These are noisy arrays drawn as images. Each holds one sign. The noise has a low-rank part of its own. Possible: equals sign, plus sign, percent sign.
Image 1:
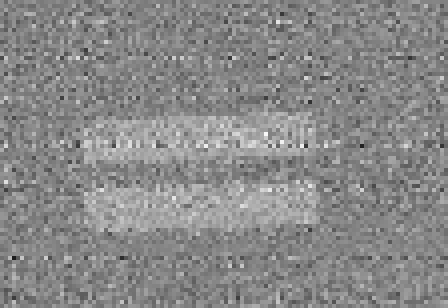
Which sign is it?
equals sign
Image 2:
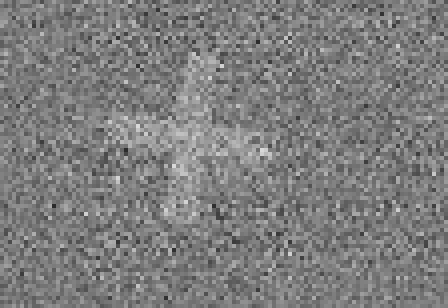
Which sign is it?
plus sign
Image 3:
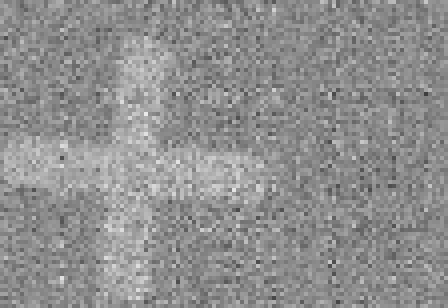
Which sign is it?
plus sign
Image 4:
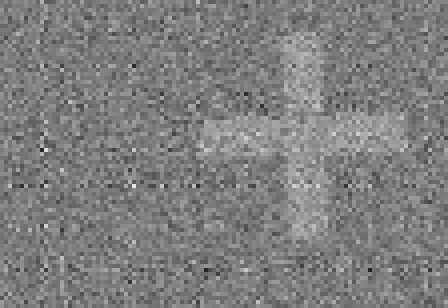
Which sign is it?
plus sign
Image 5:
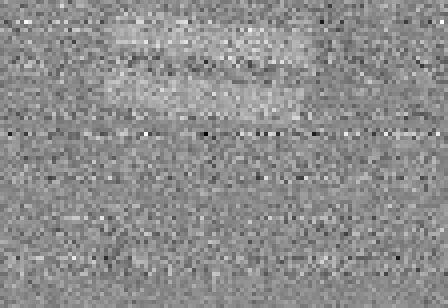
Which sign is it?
equals sign
